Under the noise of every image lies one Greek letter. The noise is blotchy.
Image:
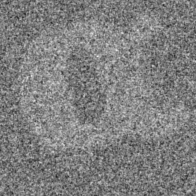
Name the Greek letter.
alpha
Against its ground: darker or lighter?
lighter
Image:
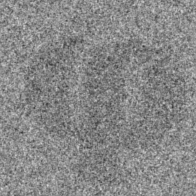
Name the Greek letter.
phi
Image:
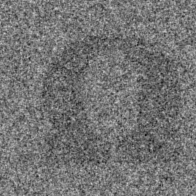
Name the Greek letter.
omega
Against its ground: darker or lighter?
darker
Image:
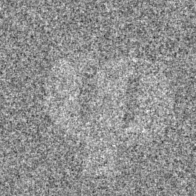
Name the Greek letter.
phi
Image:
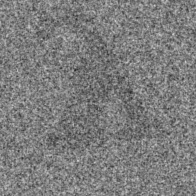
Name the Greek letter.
lambda
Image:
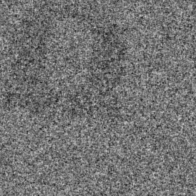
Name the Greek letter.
omega
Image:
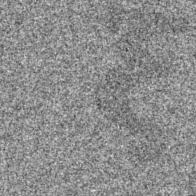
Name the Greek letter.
xi
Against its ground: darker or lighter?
darker
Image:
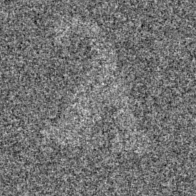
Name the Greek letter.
lambda
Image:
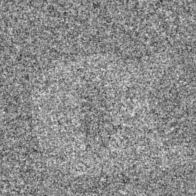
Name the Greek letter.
alpha
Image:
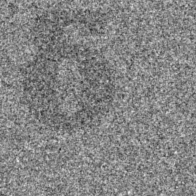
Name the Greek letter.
delta
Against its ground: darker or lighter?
darker
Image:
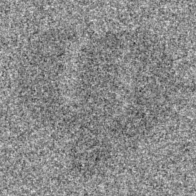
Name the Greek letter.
phi
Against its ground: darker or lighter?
darker
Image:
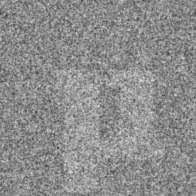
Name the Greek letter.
mu
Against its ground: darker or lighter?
lighter
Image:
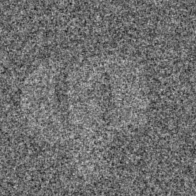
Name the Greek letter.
phi
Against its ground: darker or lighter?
lighter
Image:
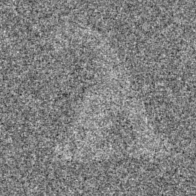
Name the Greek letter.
lambda
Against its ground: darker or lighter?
lighter
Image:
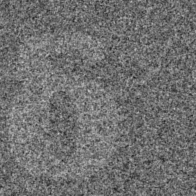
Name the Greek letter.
delta
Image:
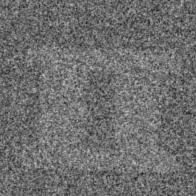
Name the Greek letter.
pi
